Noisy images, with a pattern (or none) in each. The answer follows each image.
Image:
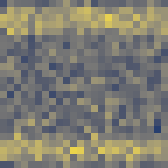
bands of rows
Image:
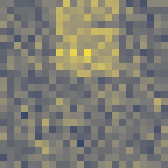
one block
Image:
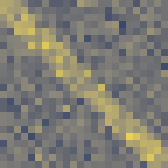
a diagonal band
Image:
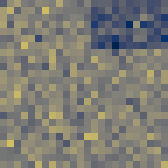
one block
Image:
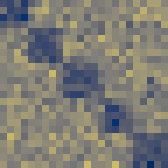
blocks along the diagonal
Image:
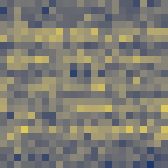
bands of rows
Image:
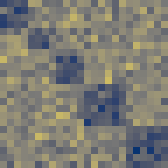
blocks along the diagonal
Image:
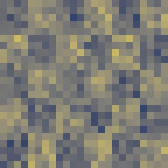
a checkerboard
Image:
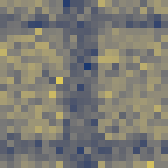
bands of rows crossing bands of columns
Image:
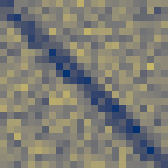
a diagonal band
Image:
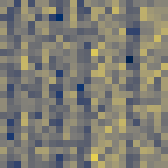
bands of columns
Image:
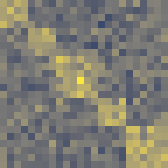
blocks along the diagonal
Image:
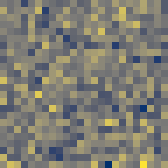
only noise
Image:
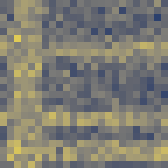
bands of rows crossing bands of columns
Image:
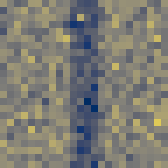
one band of columns
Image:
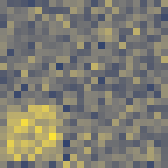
one block
